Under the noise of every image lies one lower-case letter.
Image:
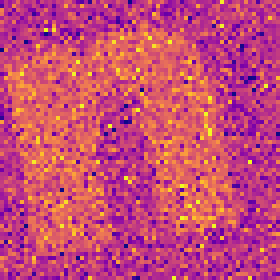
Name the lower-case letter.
n
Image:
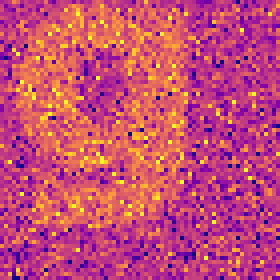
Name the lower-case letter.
g
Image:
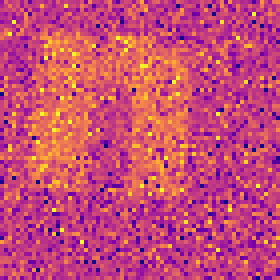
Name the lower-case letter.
n
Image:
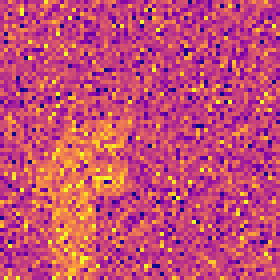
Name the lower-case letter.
f
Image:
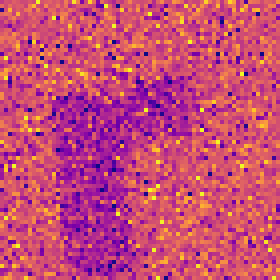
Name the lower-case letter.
r
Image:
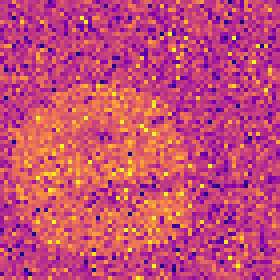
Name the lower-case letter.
e
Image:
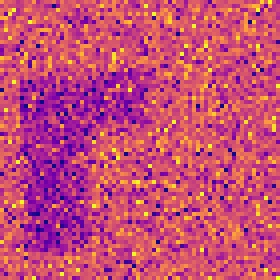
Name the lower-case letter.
r
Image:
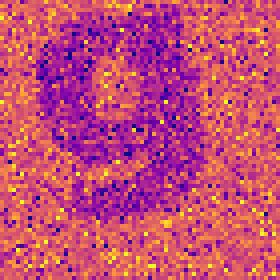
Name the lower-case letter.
g
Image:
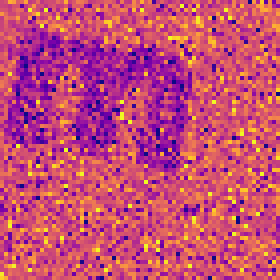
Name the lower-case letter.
m
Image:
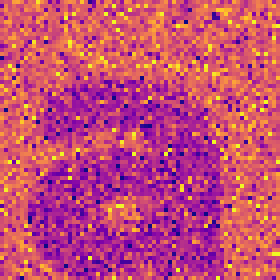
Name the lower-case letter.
a
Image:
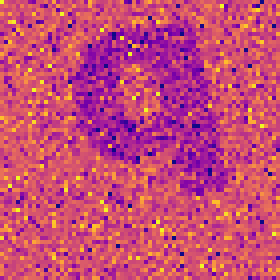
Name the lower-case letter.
q
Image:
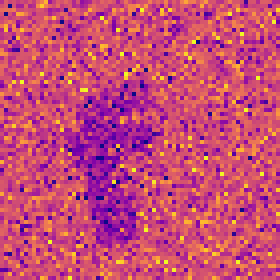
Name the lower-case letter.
f
